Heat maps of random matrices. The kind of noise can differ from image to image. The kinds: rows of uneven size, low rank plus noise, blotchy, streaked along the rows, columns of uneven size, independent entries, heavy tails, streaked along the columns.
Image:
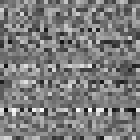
rows of uneven size
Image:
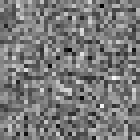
low rank plus noise
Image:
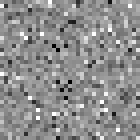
heavy tails
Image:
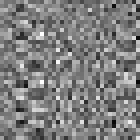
low rank plus noise
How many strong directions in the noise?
one
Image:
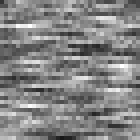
streaked along the rows
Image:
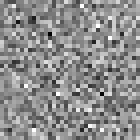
low rank plus noise
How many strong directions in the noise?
five to eight
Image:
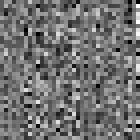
columns of uneven size
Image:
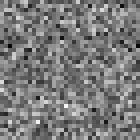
independent entries
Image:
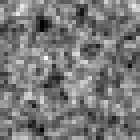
blotchy
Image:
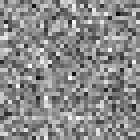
independent entries
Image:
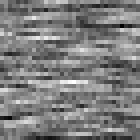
streaked along the rows
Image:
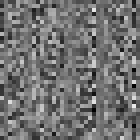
columns of uneven size
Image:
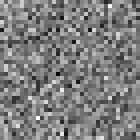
independent entries
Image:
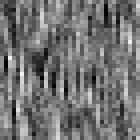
streaked along the columns
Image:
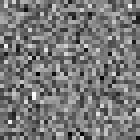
independent entries
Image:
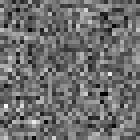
low rank plus noise
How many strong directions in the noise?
five to eight
